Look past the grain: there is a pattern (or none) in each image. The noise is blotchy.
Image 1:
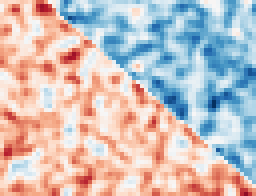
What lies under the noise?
a sharp edge
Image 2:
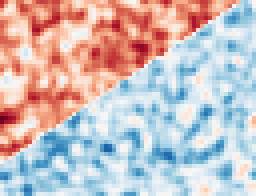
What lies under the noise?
a sharp edge
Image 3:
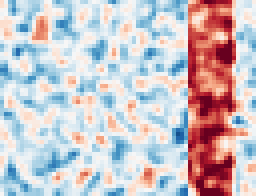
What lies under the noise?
one vertical stripe
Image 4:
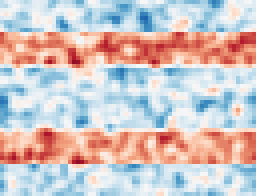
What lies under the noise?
horizontal stripes
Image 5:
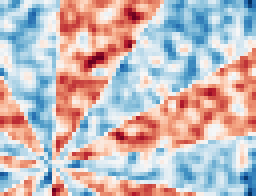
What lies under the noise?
spokes from one point
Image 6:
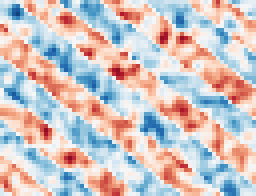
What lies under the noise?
diagonal stripes
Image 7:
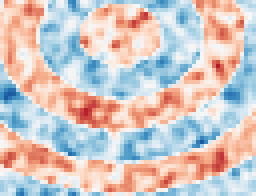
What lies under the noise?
rings round one point
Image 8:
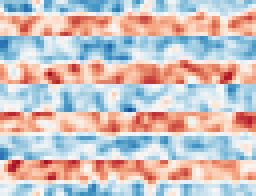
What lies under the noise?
horizontal stripes
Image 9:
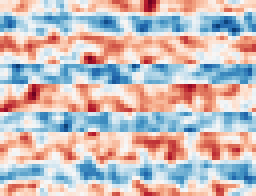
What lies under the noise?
horizontal stripes
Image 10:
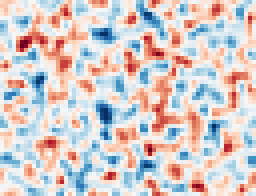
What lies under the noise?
only noise
